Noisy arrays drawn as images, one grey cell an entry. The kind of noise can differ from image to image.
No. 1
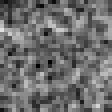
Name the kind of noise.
blotchy
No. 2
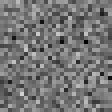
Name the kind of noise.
low rank plus noise
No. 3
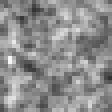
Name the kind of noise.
blotchy
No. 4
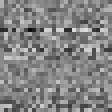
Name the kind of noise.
rows of uneven size
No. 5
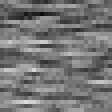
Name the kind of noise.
streaked along the rows
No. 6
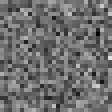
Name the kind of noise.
independent entries
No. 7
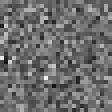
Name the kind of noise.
independent entries
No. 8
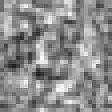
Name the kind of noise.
blotchy
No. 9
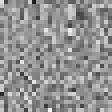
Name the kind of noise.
low rank plus noise
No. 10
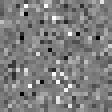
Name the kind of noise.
heavy tails
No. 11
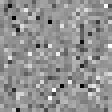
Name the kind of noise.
heavy tails
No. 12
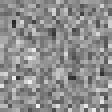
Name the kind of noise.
low rank plus noise
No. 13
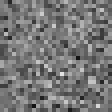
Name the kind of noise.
independent entries
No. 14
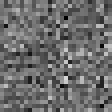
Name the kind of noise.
low rank plus noise
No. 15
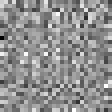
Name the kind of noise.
low rank plus noise
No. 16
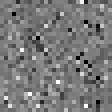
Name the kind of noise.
heavy tails
